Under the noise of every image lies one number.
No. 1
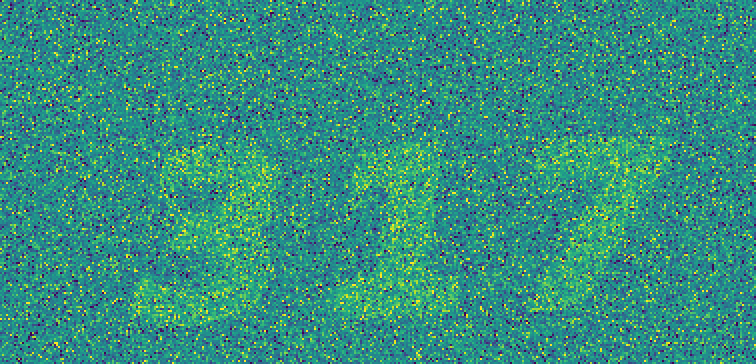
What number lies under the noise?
317
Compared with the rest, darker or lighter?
lighter
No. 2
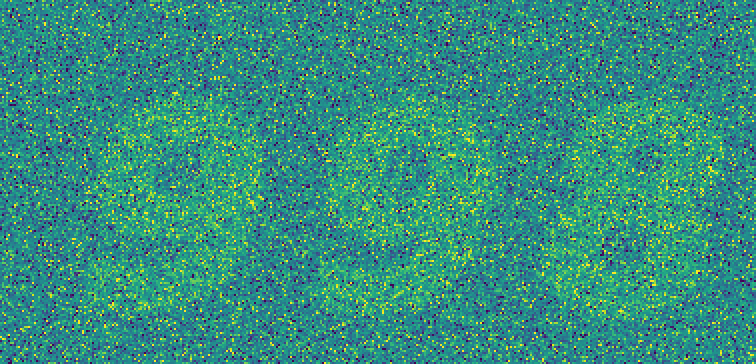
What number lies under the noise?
998
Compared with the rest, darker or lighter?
lighter
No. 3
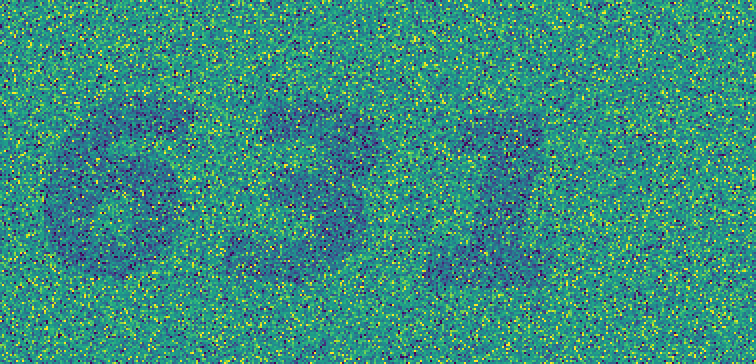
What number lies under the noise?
631
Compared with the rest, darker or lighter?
darker
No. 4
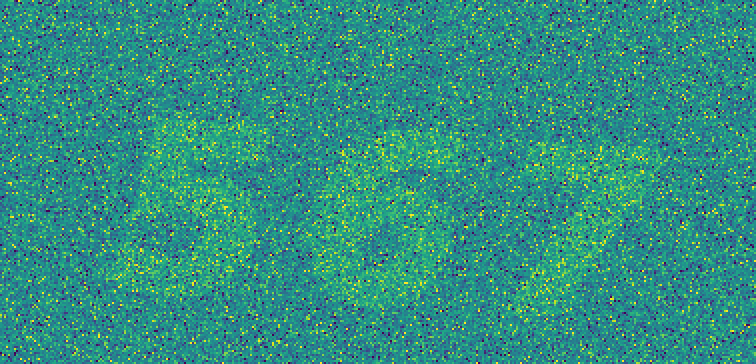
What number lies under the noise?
567
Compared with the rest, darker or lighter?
lighter
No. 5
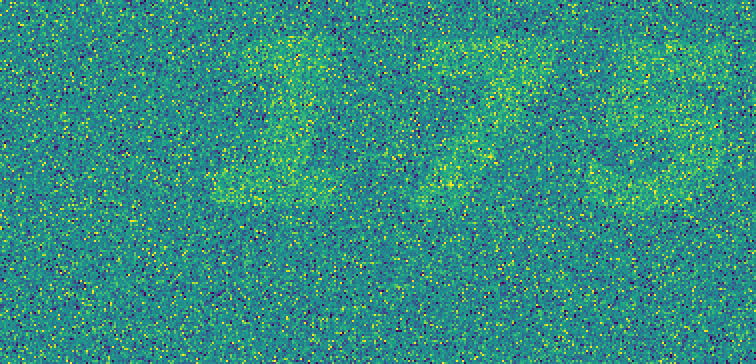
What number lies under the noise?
175
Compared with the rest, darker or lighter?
lighter
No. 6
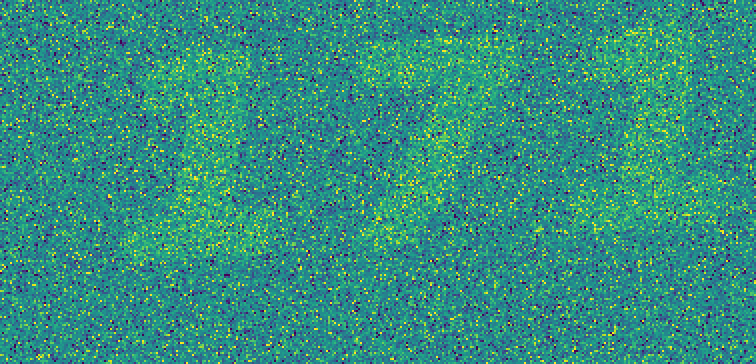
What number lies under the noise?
171
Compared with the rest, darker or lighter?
lighter
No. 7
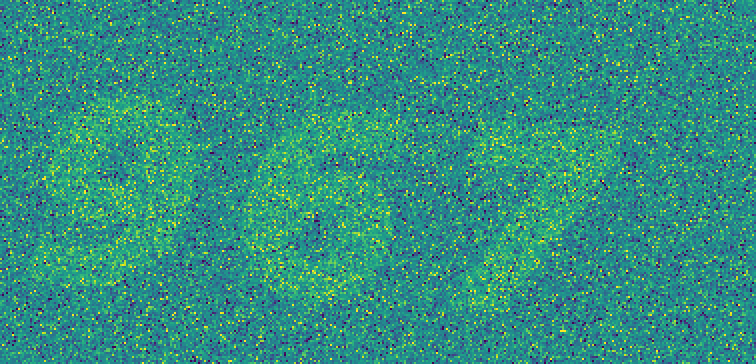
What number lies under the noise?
967
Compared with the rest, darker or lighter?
lighter
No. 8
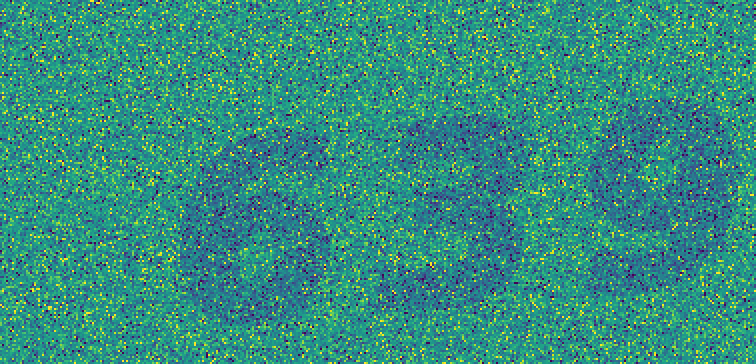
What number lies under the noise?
639
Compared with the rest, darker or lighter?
darker
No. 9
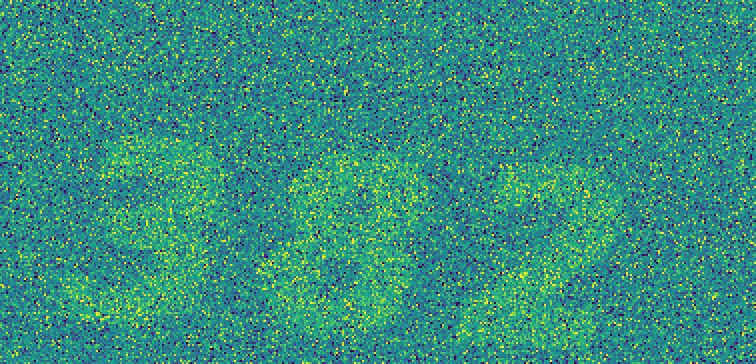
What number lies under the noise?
382
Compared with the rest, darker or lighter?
lighter
